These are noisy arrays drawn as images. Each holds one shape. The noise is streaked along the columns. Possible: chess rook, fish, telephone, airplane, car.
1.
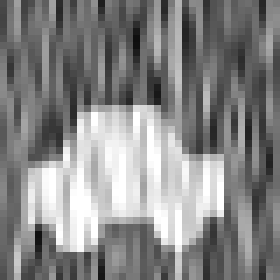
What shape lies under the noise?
car
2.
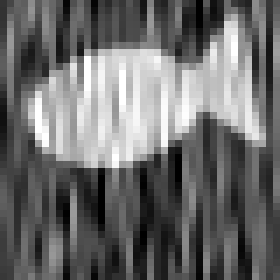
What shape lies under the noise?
fish
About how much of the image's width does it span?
nearly all
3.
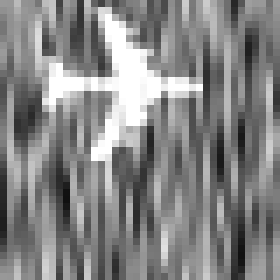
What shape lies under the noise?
airplane
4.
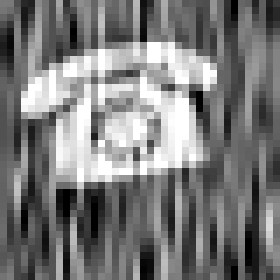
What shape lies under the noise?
telephone
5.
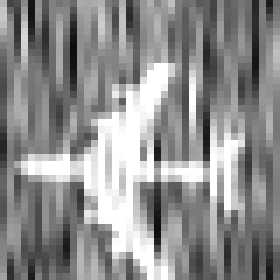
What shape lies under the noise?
airplane
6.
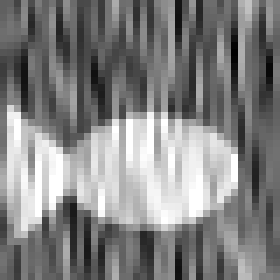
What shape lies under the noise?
fish
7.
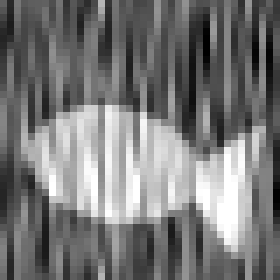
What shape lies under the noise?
fish
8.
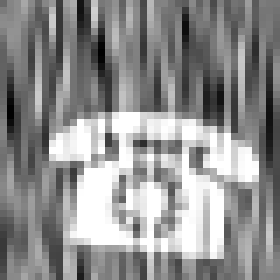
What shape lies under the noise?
telephone
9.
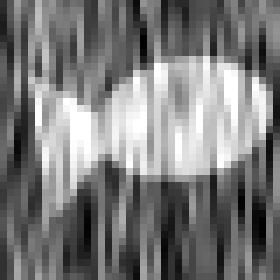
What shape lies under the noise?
fish
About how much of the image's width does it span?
nearly all
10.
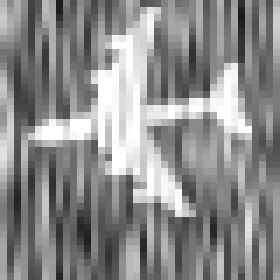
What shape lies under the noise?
airplane
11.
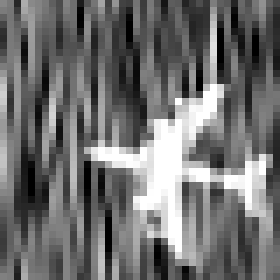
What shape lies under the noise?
airplane
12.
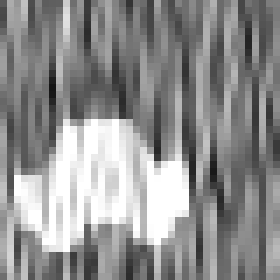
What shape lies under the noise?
car
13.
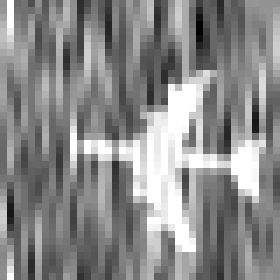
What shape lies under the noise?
airplane
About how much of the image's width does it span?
two thirds
